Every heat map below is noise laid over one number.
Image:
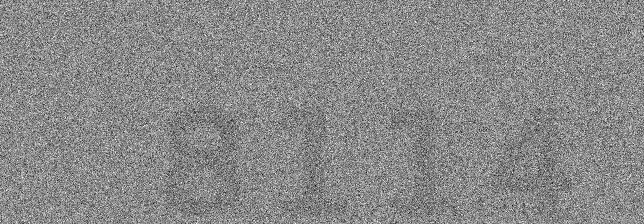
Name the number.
8114
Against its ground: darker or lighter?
darker
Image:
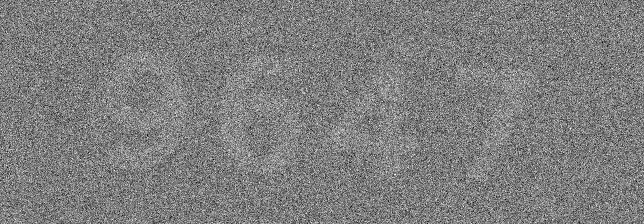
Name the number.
9647
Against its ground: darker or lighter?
lighter
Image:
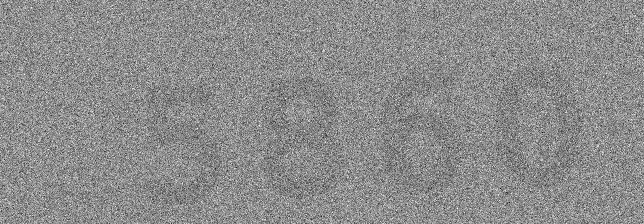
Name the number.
5860
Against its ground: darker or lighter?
darker
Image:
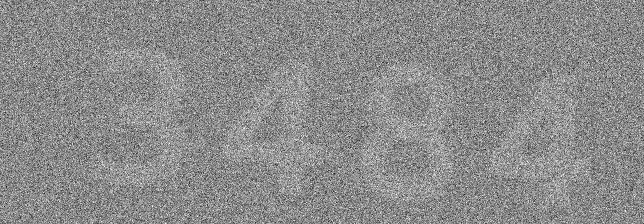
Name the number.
3484
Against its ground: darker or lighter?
lighter
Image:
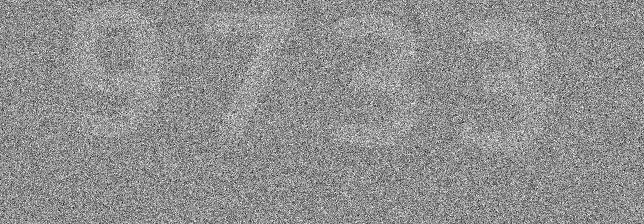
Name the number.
9733
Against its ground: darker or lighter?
lighter
